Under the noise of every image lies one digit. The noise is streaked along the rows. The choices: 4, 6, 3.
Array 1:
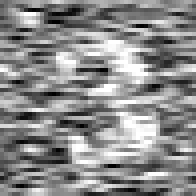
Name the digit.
3
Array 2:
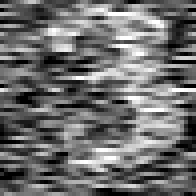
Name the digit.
3
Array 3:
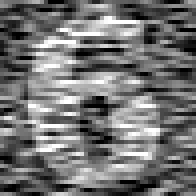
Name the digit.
6
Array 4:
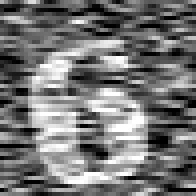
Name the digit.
6
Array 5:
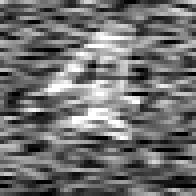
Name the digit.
4
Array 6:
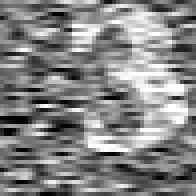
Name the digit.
3
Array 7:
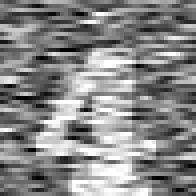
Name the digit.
4
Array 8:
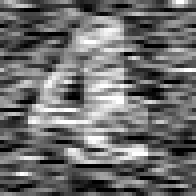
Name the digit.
4
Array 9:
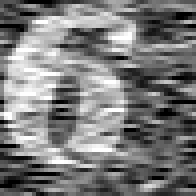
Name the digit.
6
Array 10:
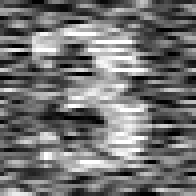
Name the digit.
3
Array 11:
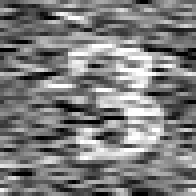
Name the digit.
3
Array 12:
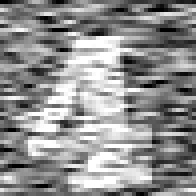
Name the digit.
4
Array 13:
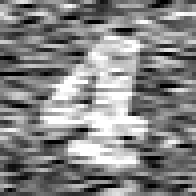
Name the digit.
4
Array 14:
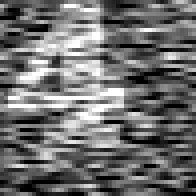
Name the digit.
4
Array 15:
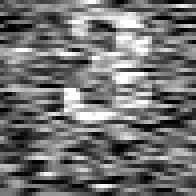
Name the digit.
3
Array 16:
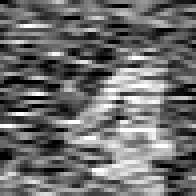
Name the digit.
4
